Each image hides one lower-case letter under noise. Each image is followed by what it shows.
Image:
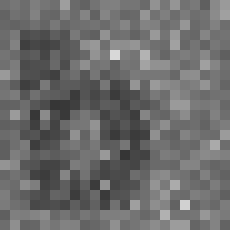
b
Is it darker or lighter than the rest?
darker
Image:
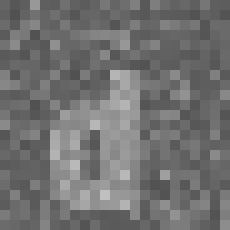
d
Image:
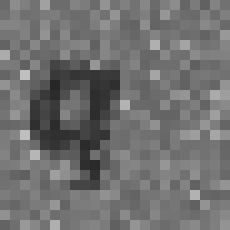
q
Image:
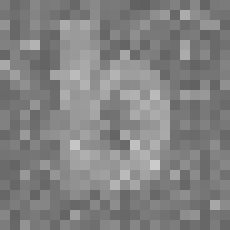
b
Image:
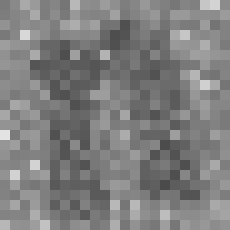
n
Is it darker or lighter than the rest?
darker
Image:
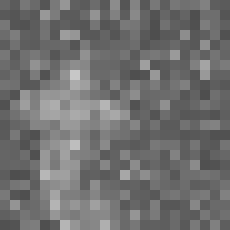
t
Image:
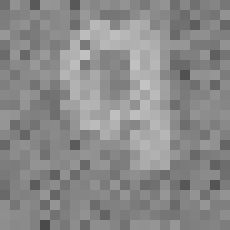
q
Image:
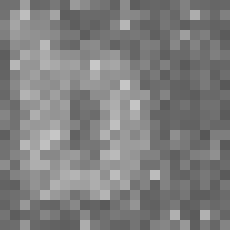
b
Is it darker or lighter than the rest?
lighter
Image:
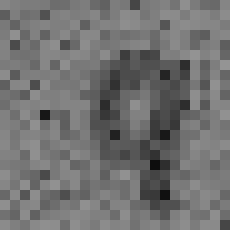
q
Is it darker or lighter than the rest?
darker
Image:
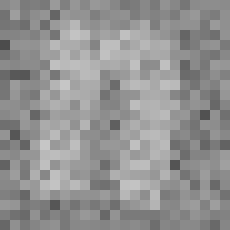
n
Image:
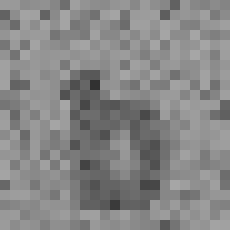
b
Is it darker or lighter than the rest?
darker
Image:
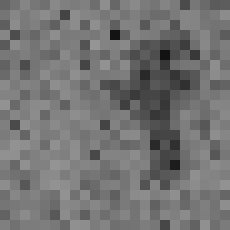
f
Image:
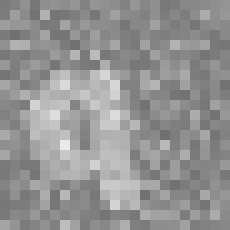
q
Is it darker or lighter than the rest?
lighter
